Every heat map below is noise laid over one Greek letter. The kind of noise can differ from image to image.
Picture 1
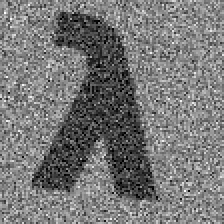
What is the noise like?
independent entries
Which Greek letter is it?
lambda
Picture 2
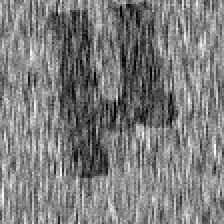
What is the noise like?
streaked along the columns
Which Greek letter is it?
mu
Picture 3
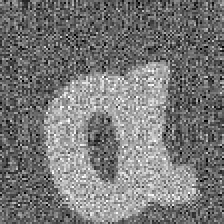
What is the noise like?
low rank plus noise
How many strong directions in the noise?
two
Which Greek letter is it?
alpha
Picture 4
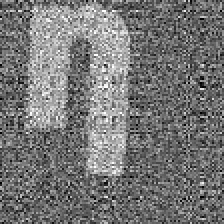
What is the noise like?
low rank plus noise
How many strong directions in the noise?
two
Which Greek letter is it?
eta
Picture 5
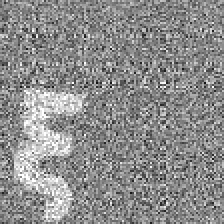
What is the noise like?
low rank plus noise
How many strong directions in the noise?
two
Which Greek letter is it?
xi
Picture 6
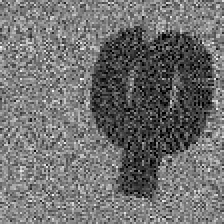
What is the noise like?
low rank plus noise
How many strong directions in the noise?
three or four
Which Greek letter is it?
phi
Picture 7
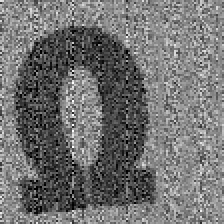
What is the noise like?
columns of uneven size
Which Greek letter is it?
omega
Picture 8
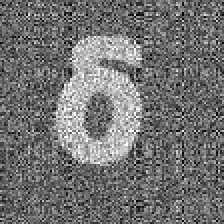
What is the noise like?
low rank plus noise
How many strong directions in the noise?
one
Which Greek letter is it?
delta
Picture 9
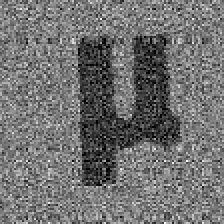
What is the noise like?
low rank plus noise
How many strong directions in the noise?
one
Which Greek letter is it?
mu
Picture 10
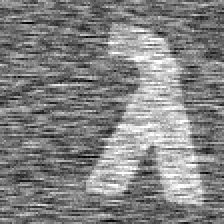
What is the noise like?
streaked along the rows
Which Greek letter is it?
lambda
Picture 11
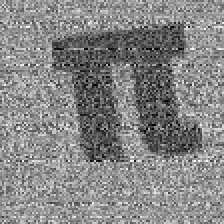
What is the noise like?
rows of uneven size
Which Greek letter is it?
pi
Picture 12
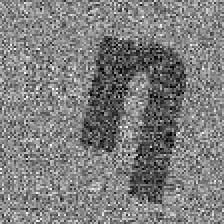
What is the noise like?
low rank plus noise
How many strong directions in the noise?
five to eight
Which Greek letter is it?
eta
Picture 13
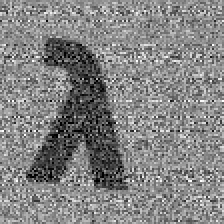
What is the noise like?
rows of uneven size
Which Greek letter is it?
lambda
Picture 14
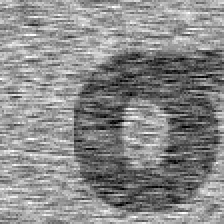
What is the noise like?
streaked along the rows
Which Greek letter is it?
sigma
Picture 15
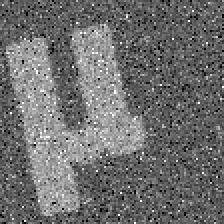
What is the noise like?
heavy tails
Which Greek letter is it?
mu
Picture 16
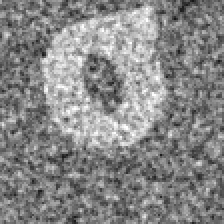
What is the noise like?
blotchy
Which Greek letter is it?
sigma
